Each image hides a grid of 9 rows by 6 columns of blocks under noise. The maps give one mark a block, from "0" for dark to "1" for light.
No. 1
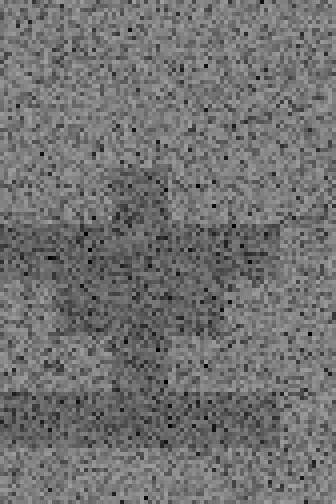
111111
111111
111111
110111
000001
100011
110111
000001
111111
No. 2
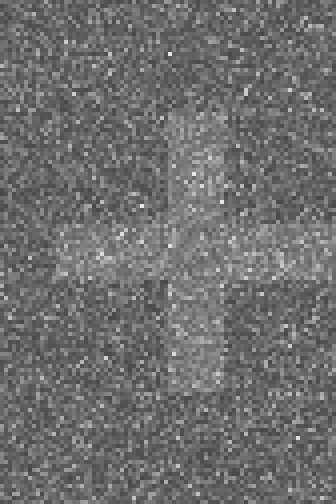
000000
000000
000100
000100
011111
000100
000100
000000
000000
